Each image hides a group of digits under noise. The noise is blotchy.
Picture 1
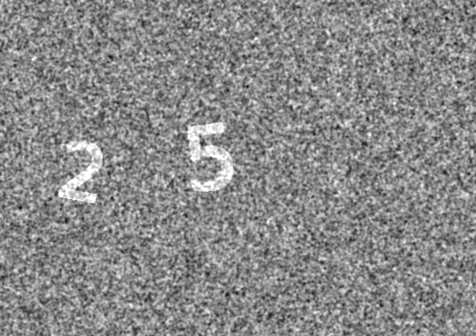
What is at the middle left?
2
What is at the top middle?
nothing
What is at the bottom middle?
nothing
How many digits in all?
2
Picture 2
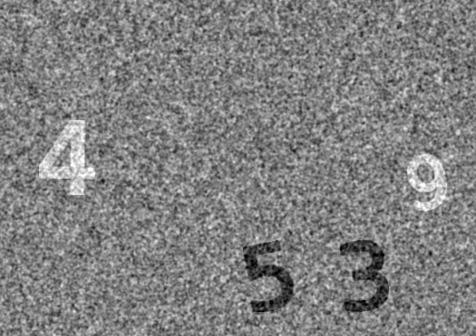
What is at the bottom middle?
5
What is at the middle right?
9
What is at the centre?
nothing
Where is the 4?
middle left
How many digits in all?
4
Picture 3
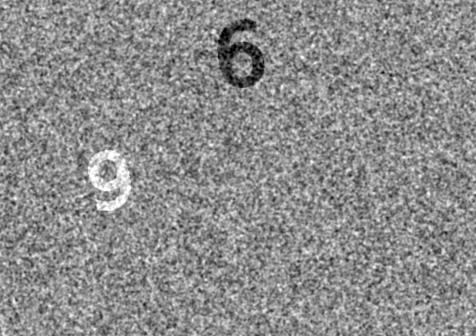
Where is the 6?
top middle
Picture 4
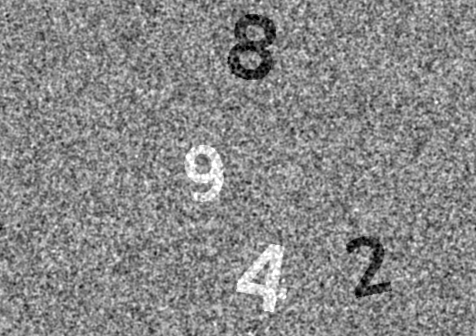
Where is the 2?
bottom right
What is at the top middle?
8
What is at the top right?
nothing
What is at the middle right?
nothing
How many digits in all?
4
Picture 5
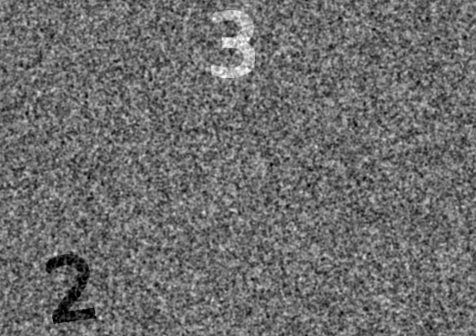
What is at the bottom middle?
nothing
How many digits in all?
2
